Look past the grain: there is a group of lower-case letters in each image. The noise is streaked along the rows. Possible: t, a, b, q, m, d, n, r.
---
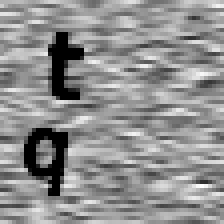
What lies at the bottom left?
q
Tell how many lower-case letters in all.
2
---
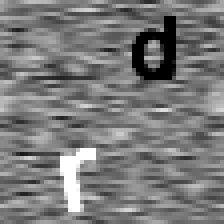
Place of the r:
bottom left
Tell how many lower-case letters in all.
2
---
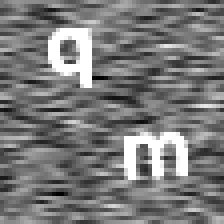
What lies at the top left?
q
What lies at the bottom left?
nothing
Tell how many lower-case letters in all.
2
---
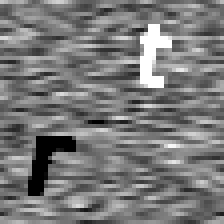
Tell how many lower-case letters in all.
2
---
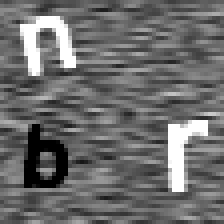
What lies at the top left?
n
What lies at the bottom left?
b
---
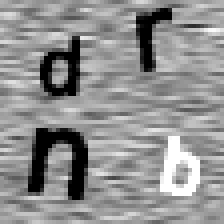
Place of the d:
top left
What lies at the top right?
r
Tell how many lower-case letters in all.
4
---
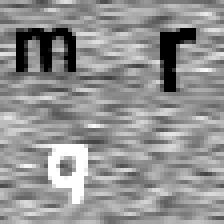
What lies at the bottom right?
nothing
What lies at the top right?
r
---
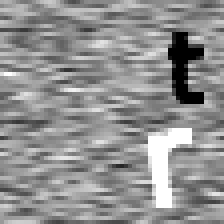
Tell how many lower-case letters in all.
2
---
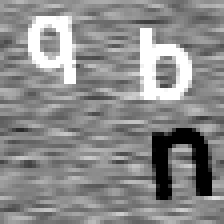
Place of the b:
top right
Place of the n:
bottom right
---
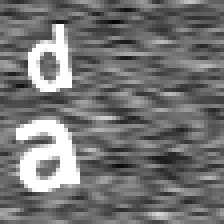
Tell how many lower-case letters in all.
2
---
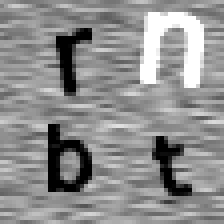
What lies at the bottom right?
t
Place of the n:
top right
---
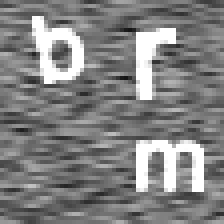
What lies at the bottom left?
nothing
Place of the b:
top left
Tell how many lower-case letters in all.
3
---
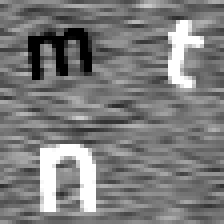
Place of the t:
top right
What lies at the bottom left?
n
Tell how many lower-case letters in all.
3
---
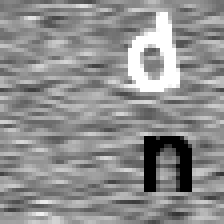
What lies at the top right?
d
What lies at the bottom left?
nothing
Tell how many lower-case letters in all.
2
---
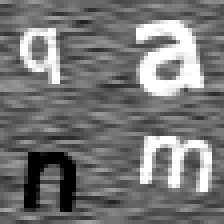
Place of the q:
top left
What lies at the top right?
a
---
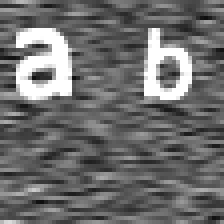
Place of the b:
top right
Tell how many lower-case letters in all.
2
